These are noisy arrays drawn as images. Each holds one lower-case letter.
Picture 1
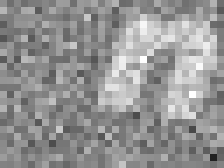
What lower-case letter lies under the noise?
n
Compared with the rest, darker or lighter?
lighter
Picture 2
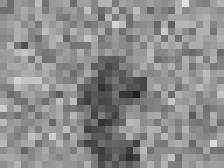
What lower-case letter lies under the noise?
t
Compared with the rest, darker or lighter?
darker
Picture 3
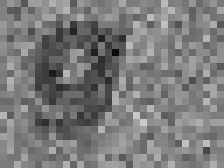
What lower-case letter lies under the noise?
g
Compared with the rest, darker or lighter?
darker
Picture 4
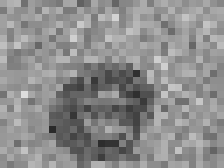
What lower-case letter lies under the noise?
e
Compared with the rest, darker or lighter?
darker
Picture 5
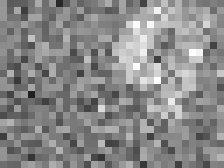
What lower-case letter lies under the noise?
q
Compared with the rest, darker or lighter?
lighter
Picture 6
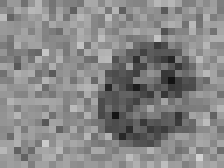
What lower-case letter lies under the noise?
e
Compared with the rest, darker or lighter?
darker
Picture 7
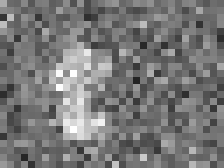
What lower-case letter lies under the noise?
t
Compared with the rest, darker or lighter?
lighter
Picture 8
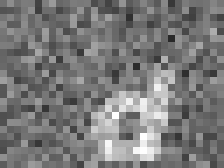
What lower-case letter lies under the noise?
d
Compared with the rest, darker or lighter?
lighter
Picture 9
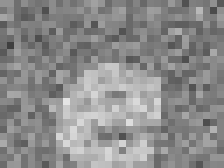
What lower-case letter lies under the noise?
e
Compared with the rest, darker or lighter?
lighter
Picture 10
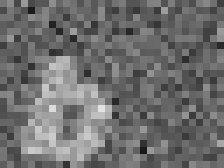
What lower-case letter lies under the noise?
b
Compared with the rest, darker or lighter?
lighter
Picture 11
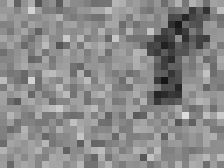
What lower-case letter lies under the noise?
f
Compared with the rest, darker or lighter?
darker
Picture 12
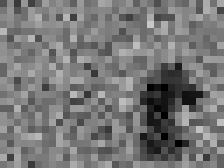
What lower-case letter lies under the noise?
t
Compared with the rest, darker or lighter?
darker
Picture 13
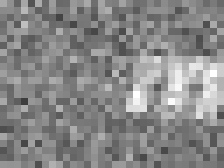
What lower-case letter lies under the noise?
m
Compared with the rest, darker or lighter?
lighter
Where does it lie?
middle right
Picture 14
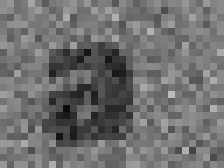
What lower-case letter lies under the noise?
a
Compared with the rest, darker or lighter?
darker
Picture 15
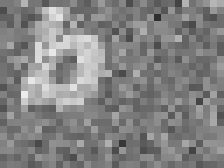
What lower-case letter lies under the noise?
b
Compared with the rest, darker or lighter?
lighter
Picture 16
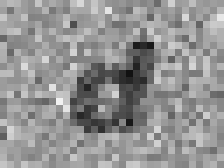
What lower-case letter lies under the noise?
d
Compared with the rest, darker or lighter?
darker
